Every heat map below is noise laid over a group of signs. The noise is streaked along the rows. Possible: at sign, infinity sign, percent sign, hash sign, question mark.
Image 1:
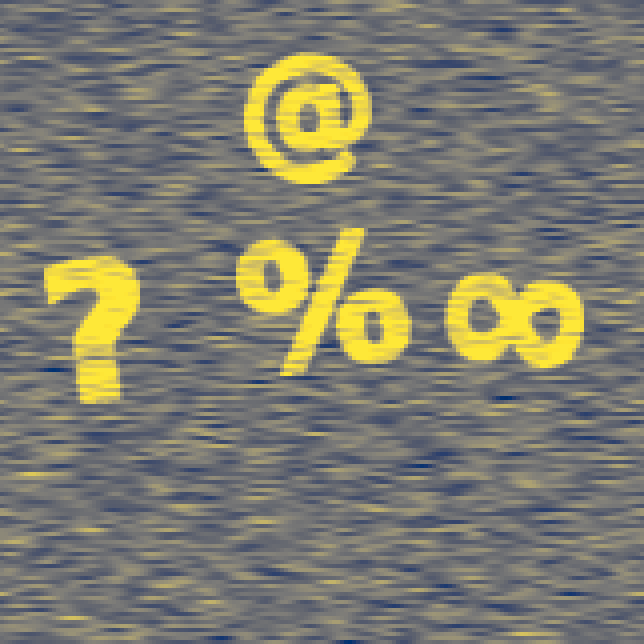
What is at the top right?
nothing
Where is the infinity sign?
middle right
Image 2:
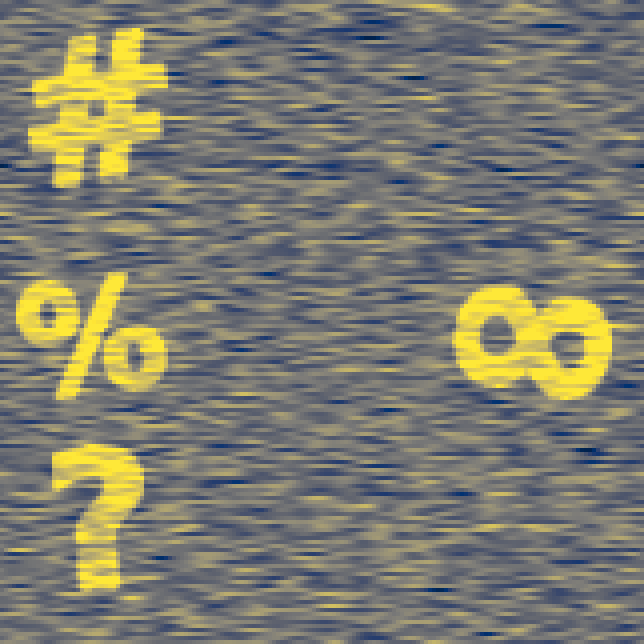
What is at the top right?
nothing
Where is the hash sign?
top left
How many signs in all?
4
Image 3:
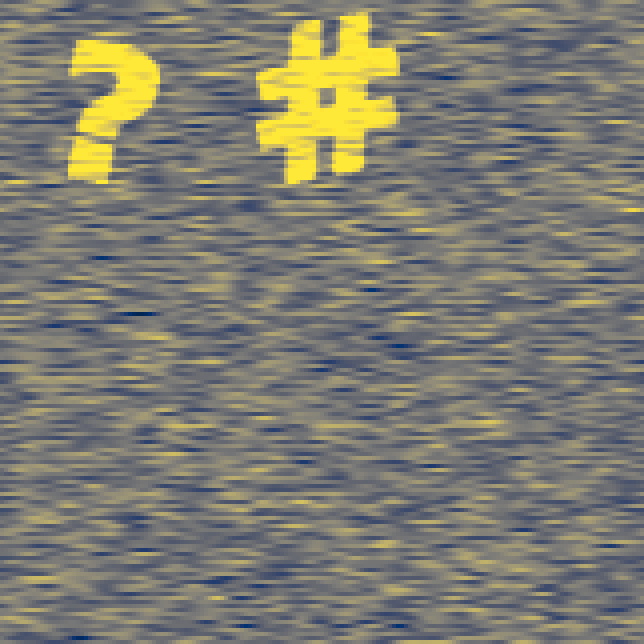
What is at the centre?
nothing
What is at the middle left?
nothing
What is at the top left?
question mark
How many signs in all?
2
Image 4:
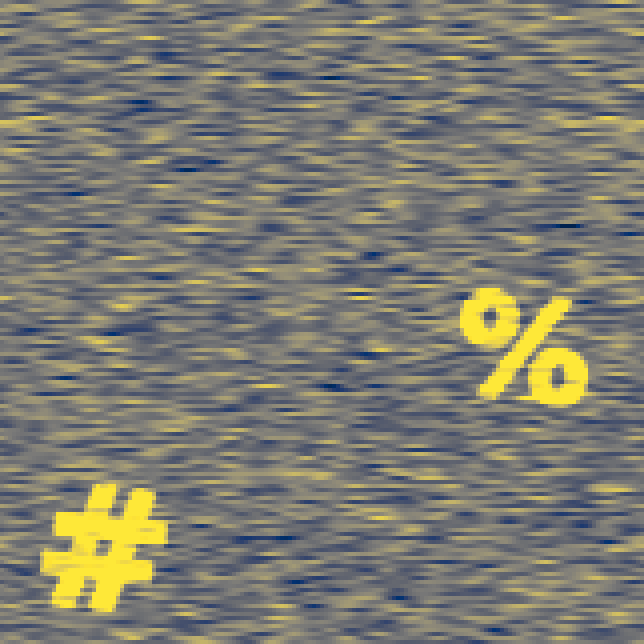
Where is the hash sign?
bottom left
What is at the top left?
nothing
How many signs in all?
2
